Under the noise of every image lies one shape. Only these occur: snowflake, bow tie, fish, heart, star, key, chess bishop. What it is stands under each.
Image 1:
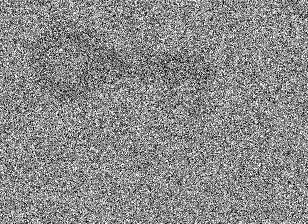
dark key
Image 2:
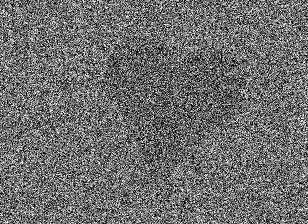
dark heart
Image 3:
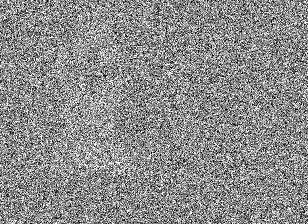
light chess bishop
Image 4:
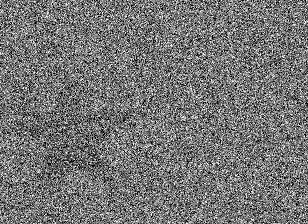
dark star
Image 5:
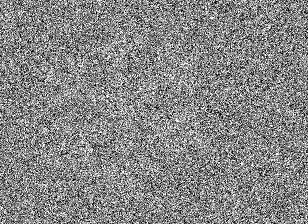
light snowflake
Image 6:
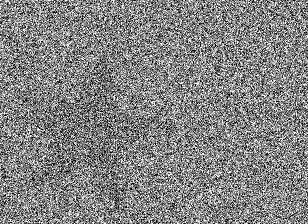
dark star
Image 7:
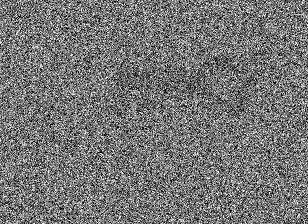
dark key
